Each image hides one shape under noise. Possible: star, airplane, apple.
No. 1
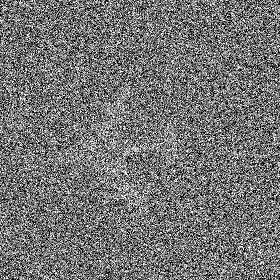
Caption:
light airplane
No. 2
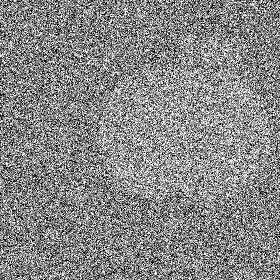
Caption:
light apple
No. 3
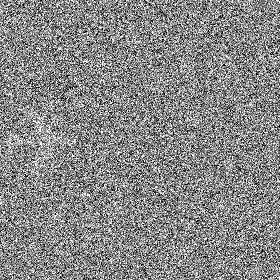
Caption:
light airplane, middle left
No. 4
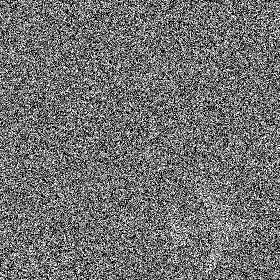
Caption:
light airplane, bottom right
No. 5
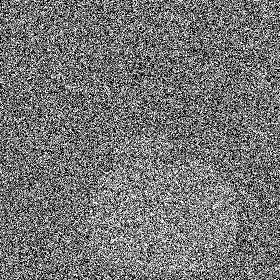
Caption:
light apple
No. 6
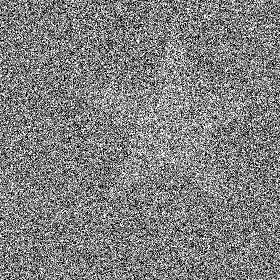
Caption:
light star
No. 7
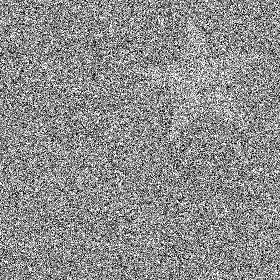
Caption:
light star
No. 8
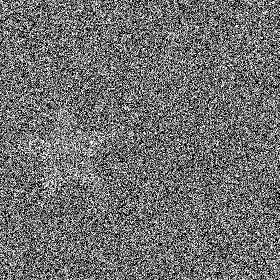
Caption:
light star, middle left
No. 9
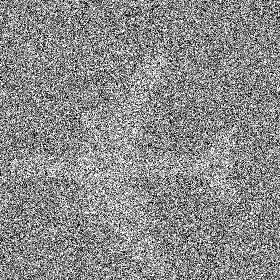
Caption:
light airplane
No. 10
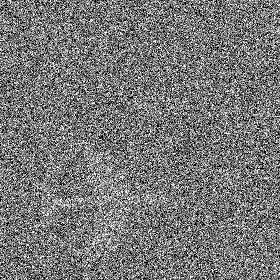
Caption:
light airplane
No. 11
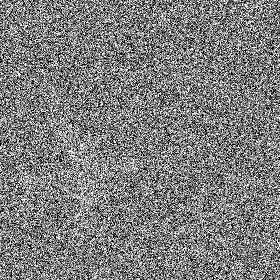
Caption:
light airplane
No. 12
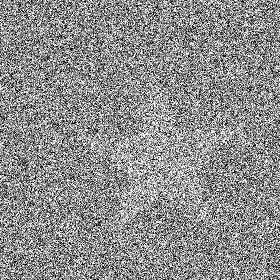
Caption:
light star
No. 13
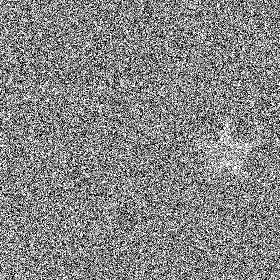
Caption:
light star, middle right
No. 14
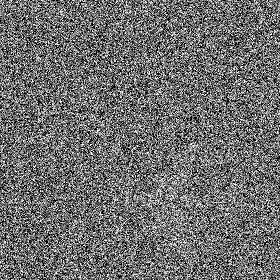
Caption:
light airplane
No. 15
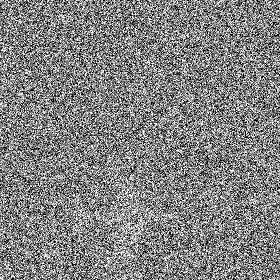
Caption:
light airplane, bottom middle
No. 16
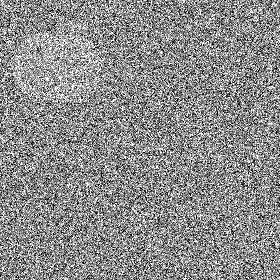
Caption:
light apple, top left
